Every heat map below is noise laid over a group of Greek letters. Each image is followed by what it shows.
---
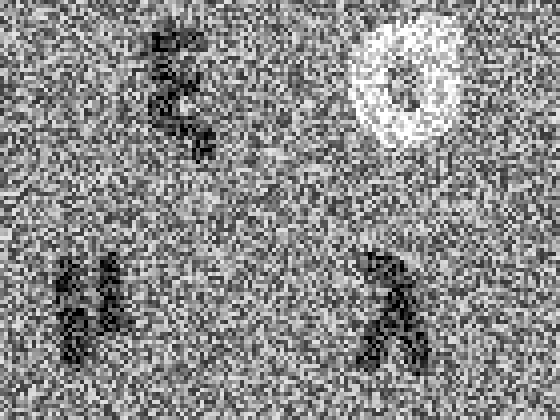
top left: dark xi; top right: light sigma; bottom left: dark mu; bottom right: dark lambda
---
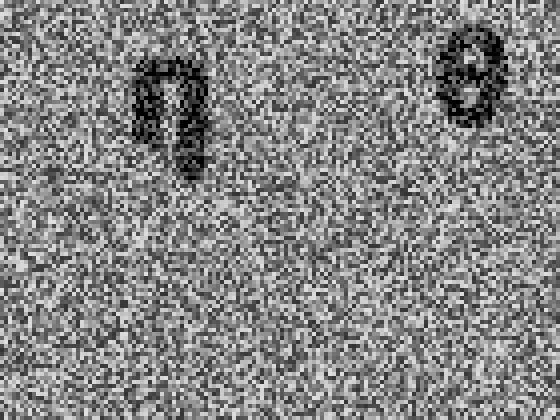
top left: dark eta; top right: dark theta
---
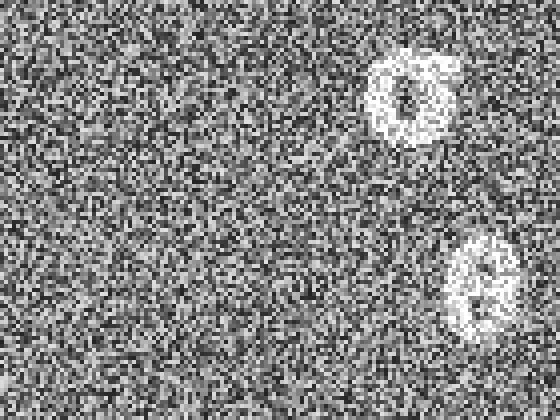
top right: light sigma; bottom right: light theta
